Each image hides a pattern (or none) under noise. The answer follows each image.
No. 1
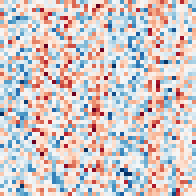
bands of columns
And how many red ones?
5
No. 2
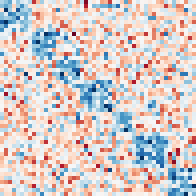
blocks along the diagonal
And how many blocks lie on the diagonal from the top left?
7
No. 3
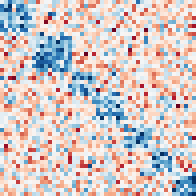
blocks along the diagonal
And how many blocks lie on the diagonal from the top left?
7
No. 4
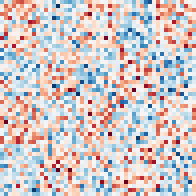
a checkerboard
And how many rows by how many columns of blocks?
4 by 5
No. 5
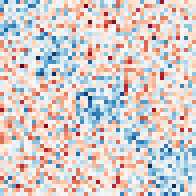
blocks along the diagonal
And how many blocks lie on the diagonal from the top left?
5
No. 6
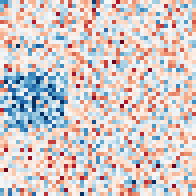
one block
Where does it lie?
middle left
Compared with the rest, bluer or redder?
bluer
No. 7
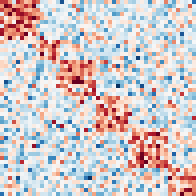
blocks along the diagonal
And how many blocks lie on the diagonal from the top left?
6
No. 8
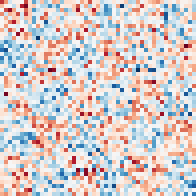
a checkerboard
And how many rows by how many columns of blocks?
5 by 6
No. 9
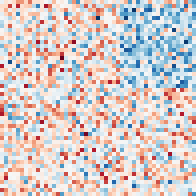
one block
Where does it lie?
top right
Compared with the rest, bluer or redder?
bluer
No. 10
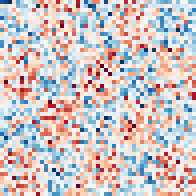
a checkerboard
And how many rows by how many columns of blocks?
4 by 5
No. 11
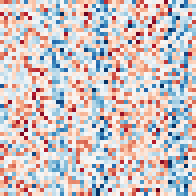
bands of columns
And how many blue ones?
3
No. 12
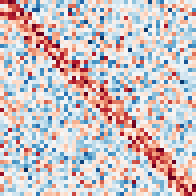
a diagonal band
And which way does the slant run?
top left to bottom right
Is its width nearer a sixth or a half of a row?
a sixth
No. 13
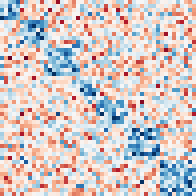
blocks along the diagonal
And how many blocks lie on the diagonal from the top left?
7
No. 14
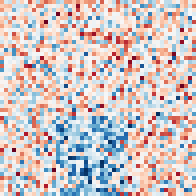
one block
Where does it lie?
bottom middle
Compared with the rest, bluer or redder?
bluer
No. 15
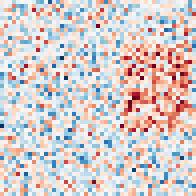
one block
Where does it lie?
middle right
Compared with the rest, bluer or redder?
redder
